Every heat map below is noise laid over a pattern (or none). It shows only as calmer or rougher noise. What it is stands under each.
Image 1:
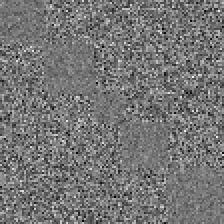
blocks along the diagonal
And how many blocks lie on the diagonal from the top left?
5
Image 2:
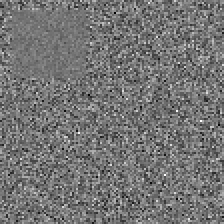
one block
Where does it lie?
top left
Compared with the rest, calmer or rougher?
calmer
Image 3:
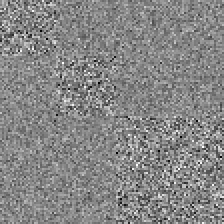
blocks along the diagonal
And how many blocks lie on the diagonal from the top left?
3
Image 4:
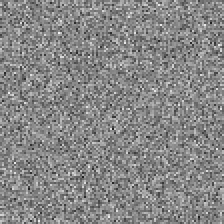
only noise
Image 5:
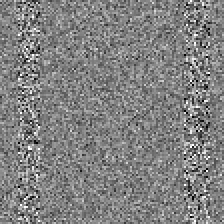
bands of columns
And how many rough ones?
2
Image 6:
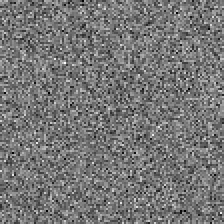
only noise
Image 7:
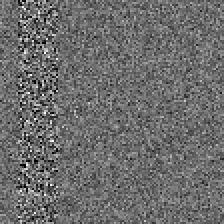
one band of columns
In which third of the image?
left
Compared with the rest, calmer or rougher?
rougher
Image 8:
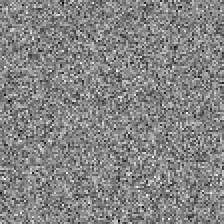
only noise
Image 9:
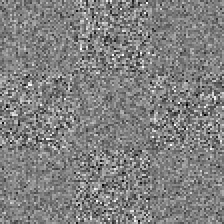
a checkerboard
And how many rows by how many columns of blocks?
3 by 3
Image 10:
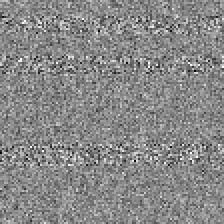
bands of rows
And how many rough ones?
3
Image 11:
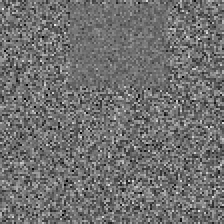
one block
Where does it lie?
top middle
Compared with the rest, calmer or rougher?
calmer
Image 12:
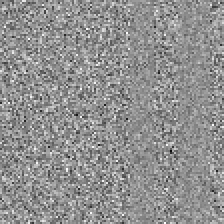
bands of columns
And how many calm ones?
2
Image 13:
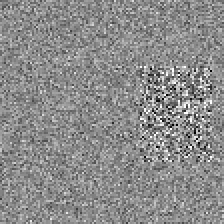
one block
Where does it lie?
middle right
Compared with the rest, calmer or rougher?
rougher
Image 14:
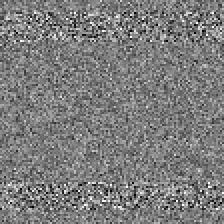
bands of rows
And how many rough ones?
2
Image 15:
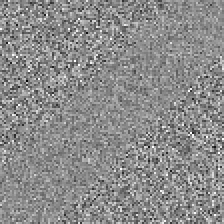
a diagonal band
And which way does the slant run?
bottom left to top right
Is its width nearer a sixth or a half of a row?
a half
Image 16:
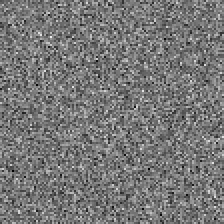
only noise
